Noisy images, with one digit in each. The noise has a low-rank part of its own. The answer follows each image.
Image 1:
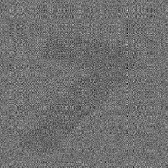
dark 7
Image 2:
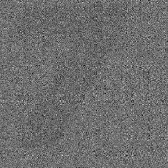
dark 7
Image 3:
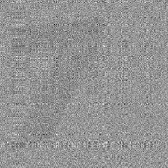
dark 7
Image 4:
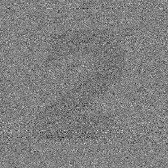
dark 2
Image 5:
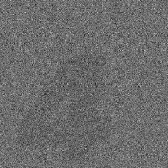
dark 4
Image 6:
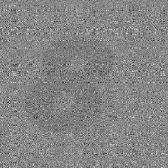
dark 8
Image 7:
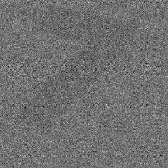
dark 7
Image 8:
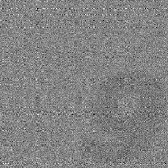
dark 9
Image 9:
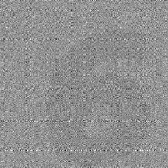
dark 6
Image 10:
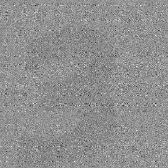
dark 3
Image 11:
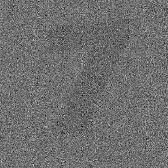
dark 7
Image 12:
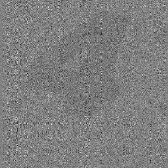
dark 4
